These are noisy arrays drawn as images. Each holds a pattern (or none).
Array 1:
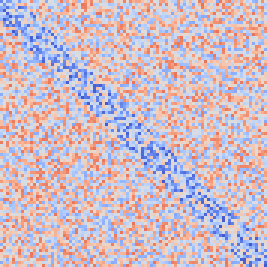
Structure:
a diagonal band
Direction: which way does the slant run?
top left to bottom right
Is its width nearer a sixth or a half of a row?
a sixth
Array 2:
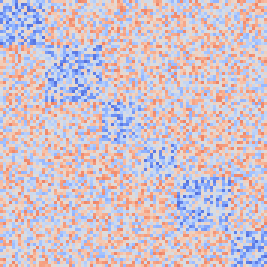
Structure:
blocks along the diagonal
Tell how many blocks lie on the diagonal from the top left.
6
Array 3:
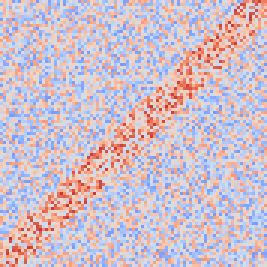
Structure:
a diagonal band
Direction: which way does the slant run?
bottom left to top right
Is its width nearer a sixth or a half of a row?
a sixth
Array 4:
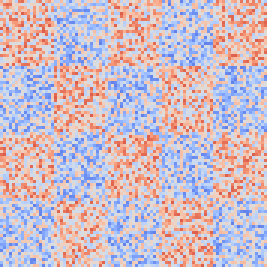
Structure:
a checkerboard
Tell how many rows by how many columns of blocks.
4 by 5
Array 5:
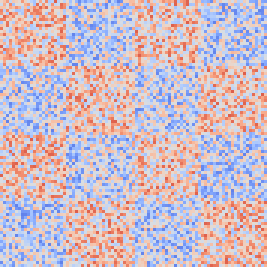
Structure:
a checkerboard
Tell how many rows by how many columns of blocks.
4 by 4
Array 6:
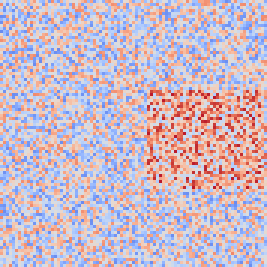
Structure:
one block
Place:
middle right
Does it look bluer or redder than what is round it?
redder
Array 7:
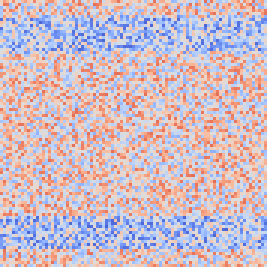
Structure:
bands of rows
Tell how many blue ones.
2
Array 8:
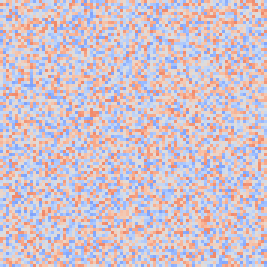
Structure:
only noise
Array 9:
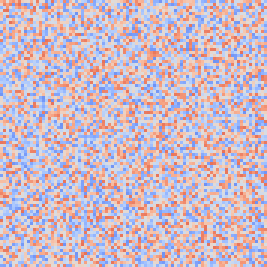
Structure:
only noise
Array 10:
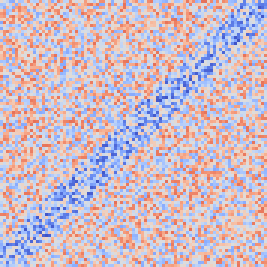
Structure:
a diagonal band
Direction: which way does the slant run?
bottom left to top right
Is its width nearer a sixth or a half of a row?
a sixth
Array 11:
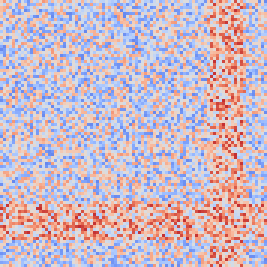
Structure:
bands of rows crossing bands of columns
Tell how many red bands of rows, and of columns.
1 and 1
